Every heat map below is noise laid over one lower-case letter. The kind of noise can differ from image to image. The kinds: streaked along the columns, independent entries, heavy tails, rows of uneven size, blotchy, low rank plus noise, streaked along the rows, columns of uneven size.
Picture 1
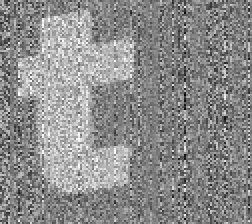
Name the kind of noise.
columns of uneven size
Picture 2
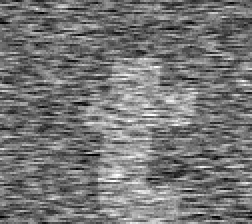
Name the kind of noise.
streaked along the rows
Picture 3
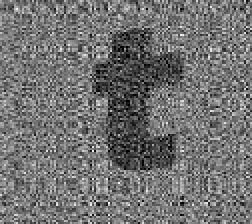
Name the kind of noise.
low rank plus noise
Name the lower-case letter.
t
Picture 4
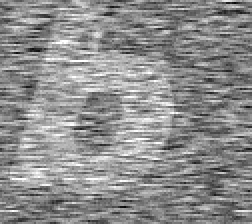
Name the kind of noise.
streaked along the rows
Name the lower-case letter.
b
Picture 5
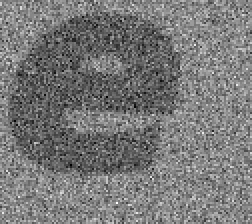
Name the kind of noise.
independent entries
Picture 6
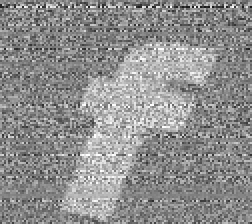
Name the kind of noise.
rows of uneven size
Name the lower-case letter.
f
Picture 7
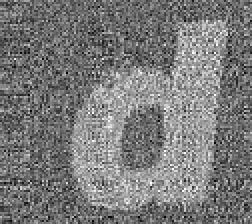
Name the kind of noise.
low rank plus noise
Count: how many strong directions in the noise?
five to eight
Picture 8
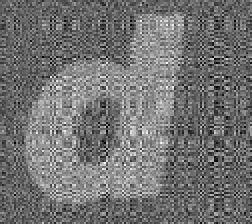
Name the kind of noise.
low rank plus noise
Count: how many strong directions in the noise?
one
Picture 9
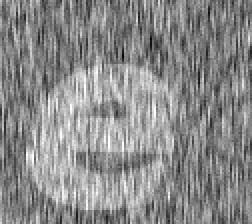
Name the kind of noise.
streaked along the columns
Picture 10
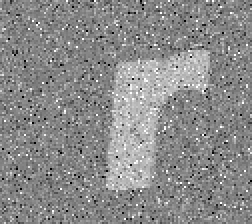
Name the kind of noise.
heavy tails
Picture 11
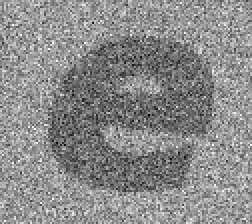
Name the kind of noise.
independent entries
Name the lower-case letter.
e
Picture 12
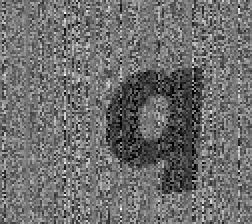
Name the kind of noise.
columns of uneven size
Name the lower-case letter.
q
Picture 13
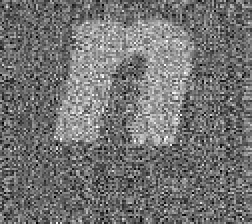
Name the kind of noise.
low rank plus noise
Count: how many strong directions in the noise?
five to eight
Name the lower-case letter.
n
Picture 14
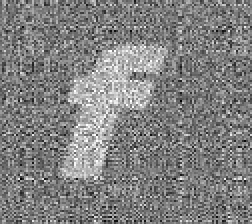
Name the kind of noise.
low rank plus noise
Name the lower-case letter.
f
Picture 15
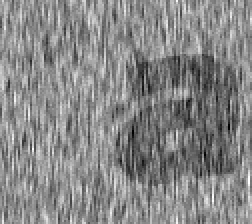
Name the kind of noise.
streaked along the columns
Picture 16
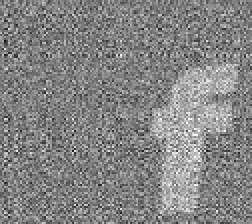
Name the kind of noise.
low rank plus noise
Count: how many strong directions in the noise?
three or four
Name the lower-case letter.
f
